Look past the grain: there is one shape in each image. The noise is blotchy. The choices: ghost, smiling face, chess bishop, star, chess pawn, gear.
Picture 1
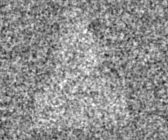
chess pawn
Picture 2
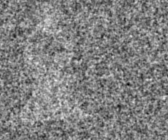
chess bishop
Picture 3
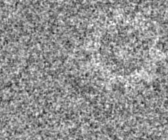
gear
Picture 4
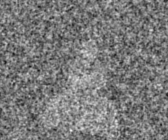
chess pawn
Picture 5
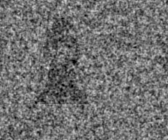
chess bishop
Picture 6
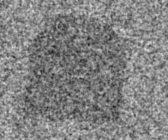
ghost
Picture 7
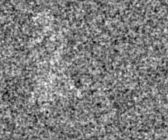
chess bishop
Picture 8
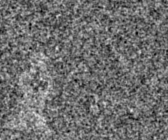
chess bishop
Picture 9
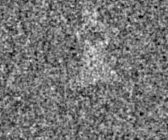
chess bishop
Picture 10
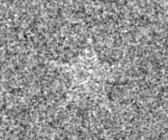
star
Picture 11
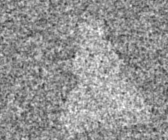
chess pawn
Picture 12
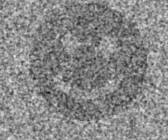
smiling face
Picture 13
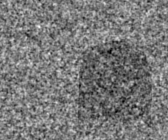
ghost
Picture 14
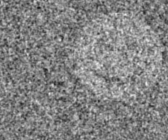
smiling face
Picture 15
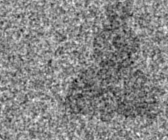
chess pawn
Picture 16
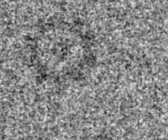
gear
